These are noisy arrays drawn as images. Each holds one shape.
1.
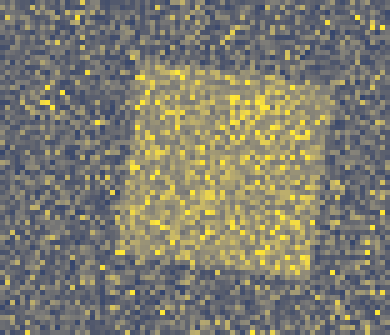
light square
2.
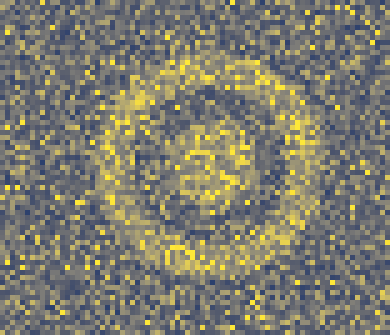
light bullseye
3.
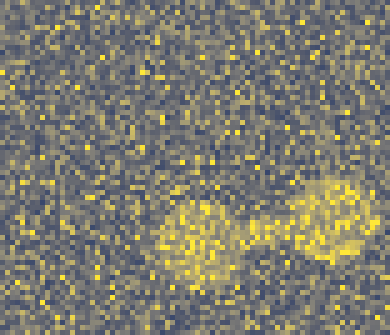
light dumbbell
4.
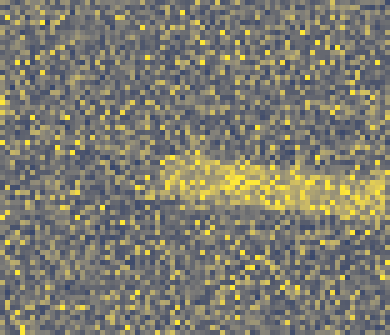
light bar
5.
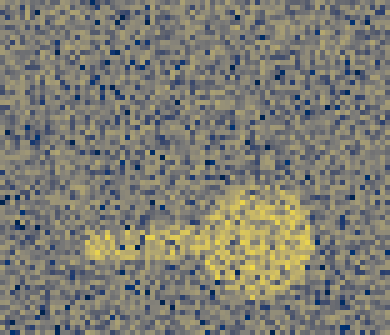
light lollipop
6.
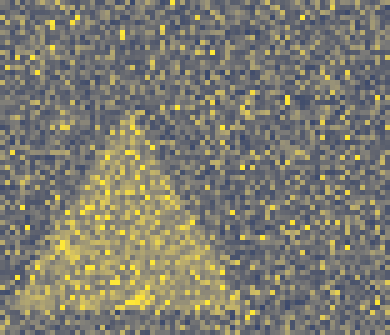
light triangle
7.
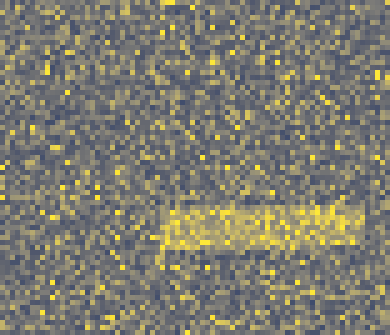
light bar
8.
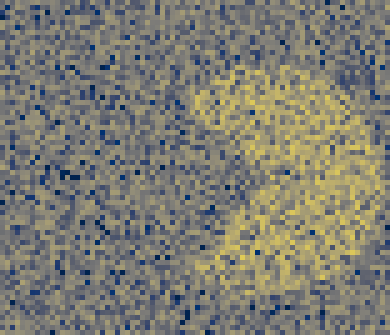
light disc with a wedge cut out
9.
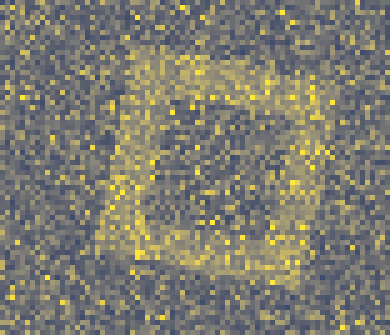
light square frame
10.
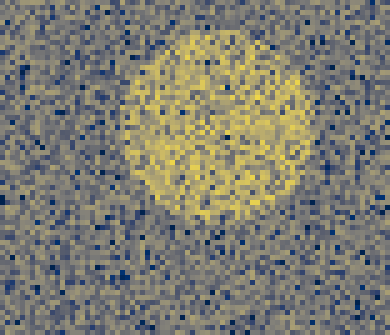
light disc
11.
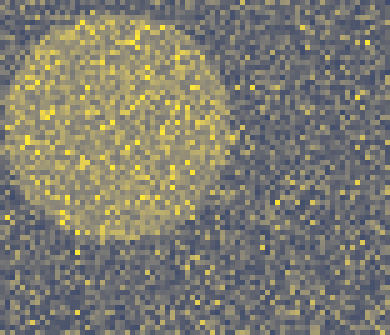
light disc
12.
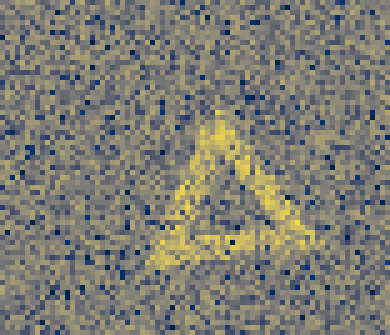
light triangle frame
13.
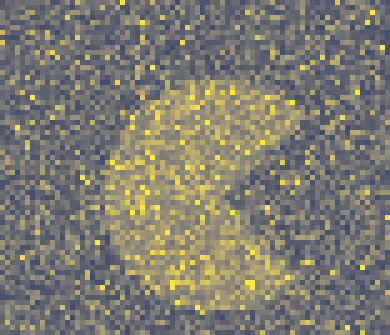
light disc with a wedge cut out
